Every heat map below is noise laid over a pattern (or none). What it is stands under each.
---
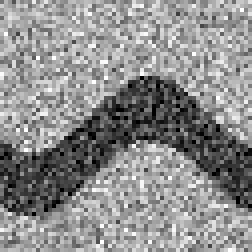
a wavy band
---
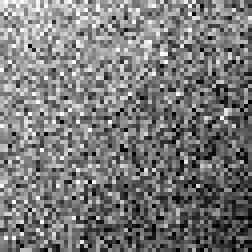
a smooth slope
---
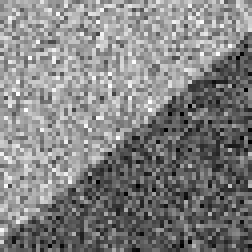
a sharp edge
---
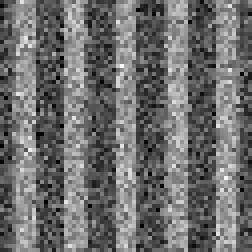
vertical stripes
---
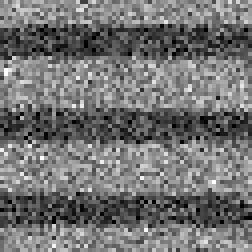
horizontal stripes
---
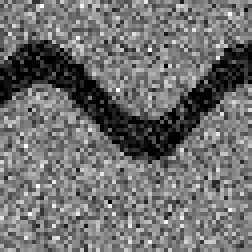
a wavy band
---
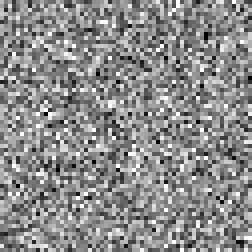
only noise
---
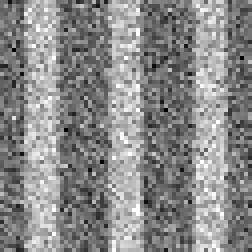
vertical stripes
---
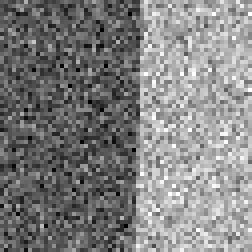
a sharp edge
